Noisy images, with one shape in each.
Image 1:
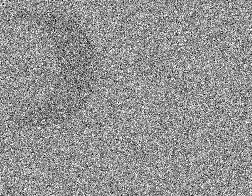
crescent
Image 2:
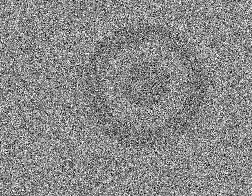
bullseye
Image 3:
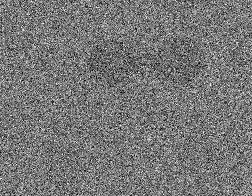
dumbbell
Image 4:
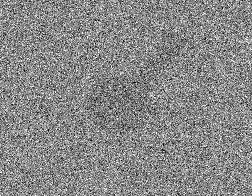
lollipop
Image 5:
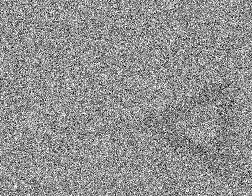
triangle frame
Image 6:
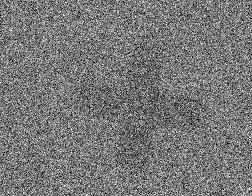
cross
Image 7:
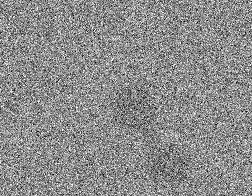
dumbbell
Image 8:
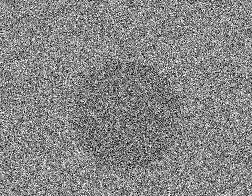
disc
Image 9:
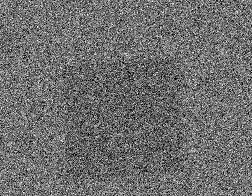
square
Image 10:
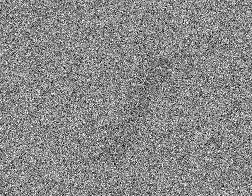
bar
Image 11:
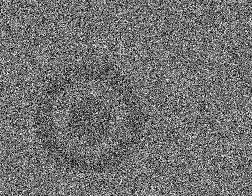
bullseye
